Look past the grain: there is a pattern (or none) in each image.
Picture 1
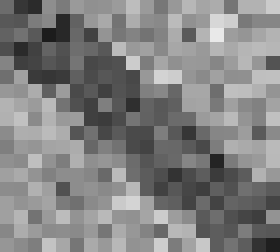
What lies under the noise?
a diagonal band
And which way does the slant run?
top left to bottom right
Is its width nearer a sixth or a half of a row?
a half
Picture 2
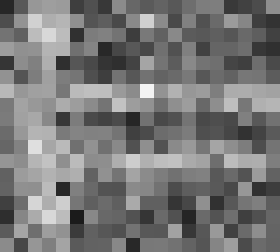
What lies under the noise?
bands of rows crossing bands of columns
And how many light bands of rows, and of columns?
2 and 1
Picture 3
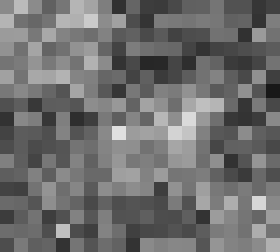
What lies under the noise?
blocks along the diagonal
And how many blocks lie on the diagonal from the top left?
3
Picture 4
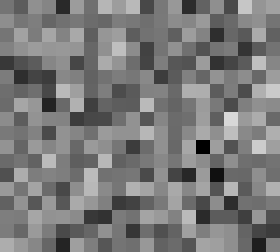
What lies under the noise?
only noise
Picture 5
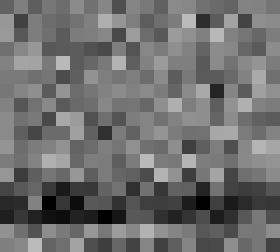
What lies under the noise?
one band of rows
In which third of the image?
bottom
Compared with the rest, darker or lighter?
darker
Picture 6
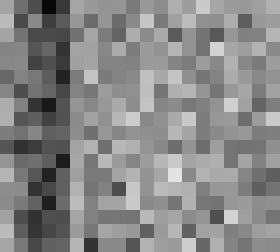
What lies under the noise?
one band of columns
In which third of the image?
left
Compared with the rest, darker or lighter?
darker
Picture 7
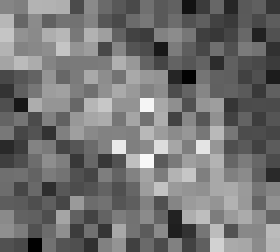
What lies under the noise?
a diagonal band
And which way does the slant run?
top left to bottom right
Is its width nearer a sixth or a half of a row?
a half
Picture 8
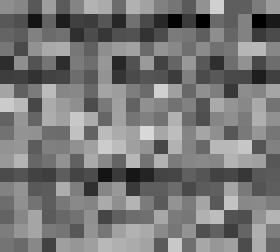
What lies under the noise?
bands of rows
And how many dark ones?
3
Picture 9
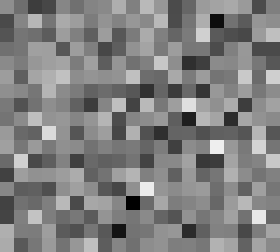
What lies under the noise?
only noise
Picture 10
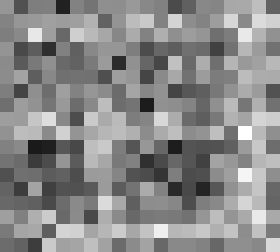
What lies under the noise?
bands of rows crossing bands of columns
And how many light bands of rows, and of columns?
3 and 2
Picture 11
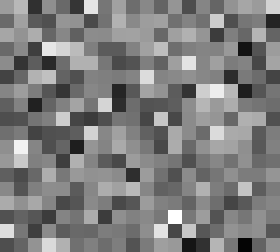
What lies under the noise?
only noise
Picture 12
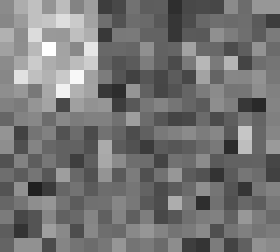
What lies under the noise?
one block
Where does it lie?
top left
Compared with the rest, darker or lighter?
lighter
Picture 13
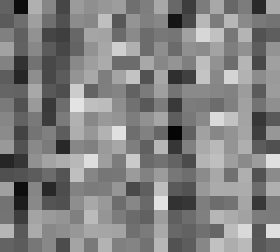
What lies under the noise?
bands of columns
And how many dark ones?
5
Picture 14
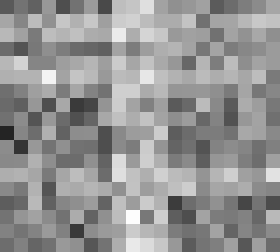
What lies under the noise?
bands of rows crossing bands of columns
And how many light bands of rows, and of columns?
3 and 1
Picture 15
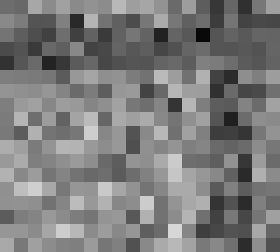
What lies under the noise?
bands of rows crossing bands of columns
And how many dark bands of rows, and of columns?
1 and 1
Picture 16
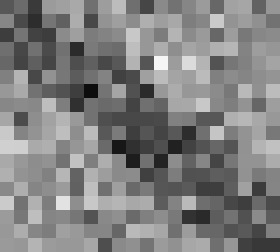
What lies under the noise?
a diagonal band
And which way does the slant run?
top left to bottom right
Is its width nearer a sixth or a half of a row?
a half
